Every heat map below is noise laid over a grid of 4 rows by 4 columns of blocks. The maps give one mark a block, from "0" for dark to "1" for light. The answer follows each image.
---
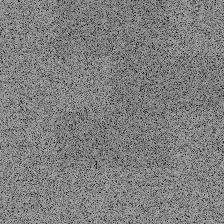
1 0 0 1
1 1 0 0
1 0 0 1
1 1 1 1
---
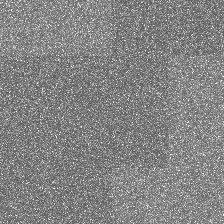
1 1 0 0
0 0 0 1
0 0 0 1
0 0 1 1
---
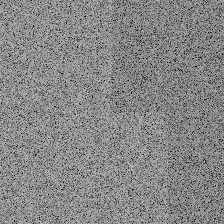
1 1 0 0
1 1 0 0
1 1 1 0
1 1 1 0
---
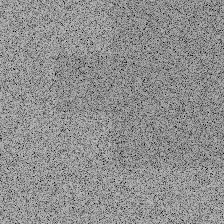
1 1 0 0
1 0 0 0
1 1 0 0
1 1 1 1
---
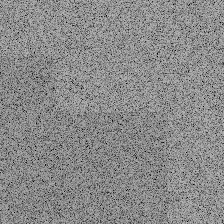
1 1 1 1
0 1 1 1
0 0 0 1
0 0 0 1
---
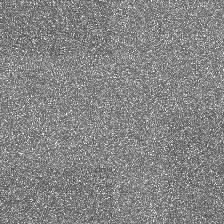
0 0 1 1
1 1 1 1
1 1 1 0
0 0 1 0
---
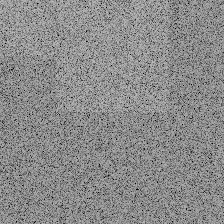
1 1 1 0
0 1 1 0
0 0 0 0
0 0 0 0
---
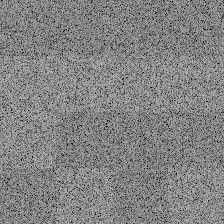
0 0 0 0
1 1 1 1
1 0 0 0
0 1 0 1
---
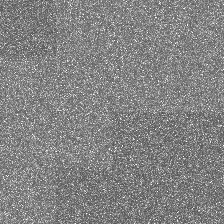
0 1 1 1
1 1 1 1
1 1 0 0
1 0 0 0
